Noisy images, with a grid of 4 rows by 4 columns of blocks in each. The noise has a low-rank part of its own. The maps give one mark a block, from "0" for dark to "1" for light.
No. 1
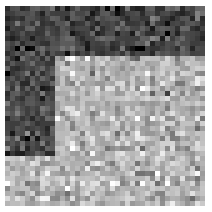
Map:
0 0 0 0
0 1 1 1
0 1 1 1
1 1 1 1
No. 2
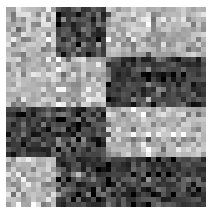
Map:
1 0 1 1
1 1 0 0
0 0 1 1
1 0 0 0
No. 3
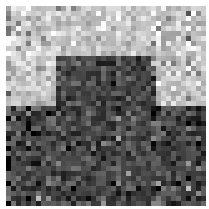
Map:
1 1 1 1
1 0 0 1
0 0 0 0
0 0 0 0
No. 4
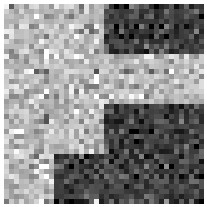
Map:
1 1 0 0
1 1 1 1
1 1 0 0
1 0 0 0
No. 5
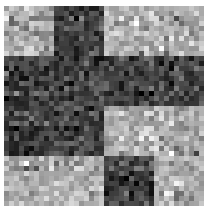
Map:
1 0 1 1
0 0 0 0
0 0 1 1
1 1 0 1
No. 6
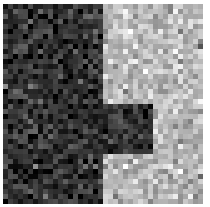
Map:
0 0 1 1
0 0 1 1
0 0 0 1
0 0 1 1
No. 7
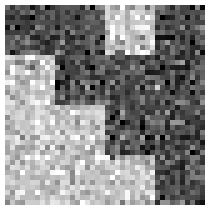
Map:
0 0 1 0
1 0 0 0
1 1 0 0
1 1 1 0
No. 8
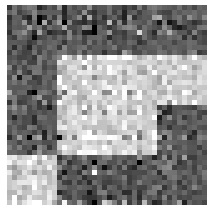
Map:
0 0 0 0
0 1 1 1
0 1 1 0
1 0 0 0
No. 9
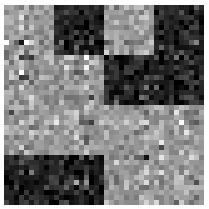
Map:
1 0 1 0
1 1 0 0
1 1 1 1
0 0 1 1
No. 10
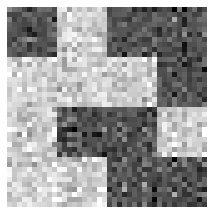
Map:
0 1 0 0
1 1 1 0
1 0 0 1
1 1 0 0
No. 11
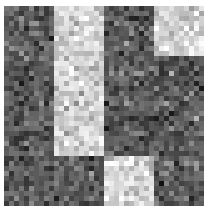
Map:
0 1 0 1
0 1 0 0
0 1 0 0
0 0 1 0
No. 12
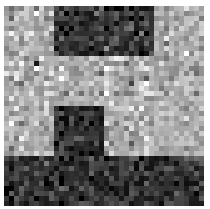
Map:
1 0 0 1
1 1 1 1
1 0 1 1
0 0 0 0
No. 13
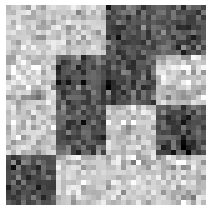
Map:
1 1 0 0
1 0 0 1
1 0 1 0
0 1 1 1
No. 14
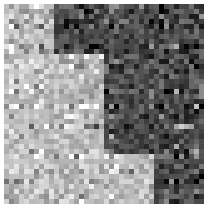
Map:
1 0 0 0
1 1 0 0
1 1 0 0
1 1 1 0
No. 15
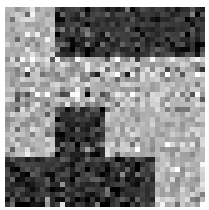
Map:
1 0 0 0
1 1 1 1
1 0 1 1
0 0 0 1
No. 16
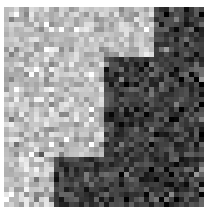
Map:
1 1 1 0
1 1 0 0
1 1 0 0
1 0 0 0
